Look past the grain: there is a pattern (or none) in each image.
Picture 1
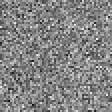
only noise
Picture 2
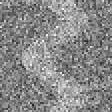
a wavy band
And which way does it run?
top to bottom
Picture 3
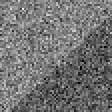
a sharp edge
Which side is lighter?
top left
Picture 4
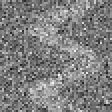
a wavy band
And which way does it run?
top to bottom
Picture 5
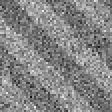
diagonal stripes
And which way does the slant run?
top left to bottom right
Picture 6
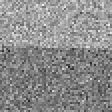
a sharp edge
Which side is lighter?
top
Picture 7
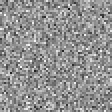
only noise
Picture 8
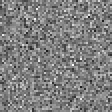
only noise
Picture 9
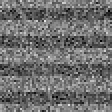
horizontal stripes
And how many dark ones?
4
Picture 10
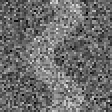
a wavy band
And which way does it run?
top to bottom
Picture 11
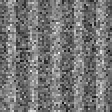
vertical stripes
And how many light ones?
5
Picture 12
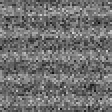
horizontal stripes
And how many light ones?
5
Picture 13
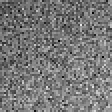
a smooth slope
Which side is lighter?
bottom right
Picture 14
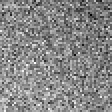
a smooth slope
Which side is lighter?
bottom left
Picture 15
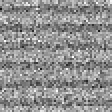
horizontal stripes
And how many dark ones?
6
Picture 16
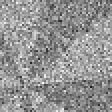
spokes from one point
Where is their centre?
bottom left
